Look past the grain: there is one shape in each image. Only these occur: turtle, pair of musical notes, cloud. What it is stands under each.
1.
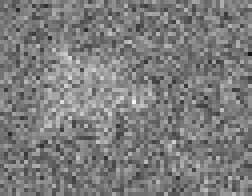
turtle
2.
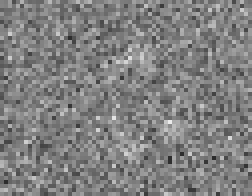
pair of musical notes
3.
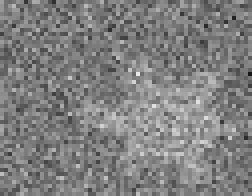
turtle
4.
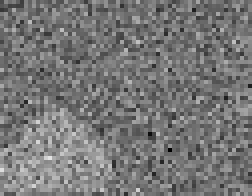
cloud
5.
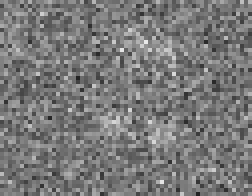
pair of musical notes
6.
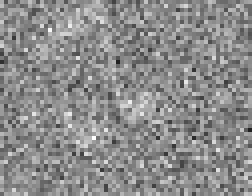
pair of musical notes
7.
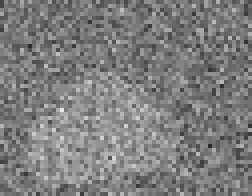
cloud
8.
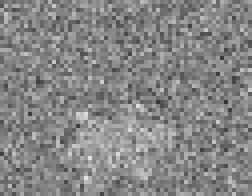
turtle
